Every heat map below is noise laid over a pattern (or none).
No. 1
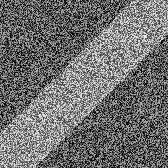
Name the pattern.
a diagonal band
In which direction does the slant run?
bottom left to top right
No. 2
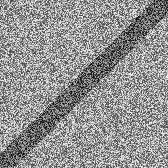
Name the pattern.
a diagonal band
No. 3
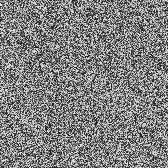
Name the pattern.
only noise
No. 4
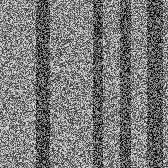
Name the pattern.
bands of columns
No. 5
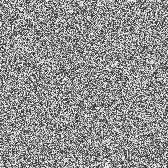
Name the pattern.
only noise
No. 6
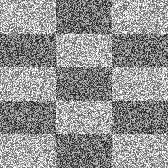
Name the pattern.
a checkerboard
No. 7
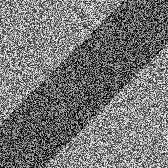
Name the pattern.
a diagonal band
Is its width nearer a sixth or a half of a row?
a half
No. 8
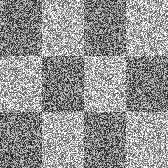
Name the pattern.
a checkerboard
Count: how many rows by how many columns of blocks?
3 by 4
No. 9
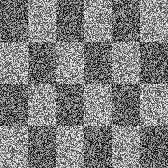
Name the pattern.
a checkerboard
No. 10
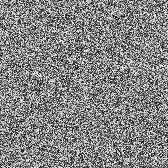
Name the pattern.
only noise
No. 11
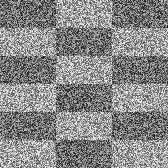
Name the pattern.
a checkerboard
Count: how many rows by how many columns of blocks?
6 by 3
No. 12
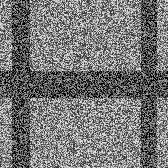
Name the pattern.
bands of rows crossing bands of columns
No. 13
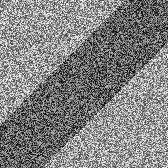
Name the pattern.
a diagonal band
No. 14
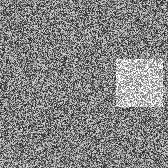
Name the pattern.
one block
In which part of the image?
middle right
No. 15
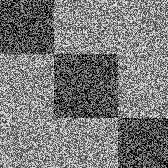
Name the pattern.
blocks along the diagonal
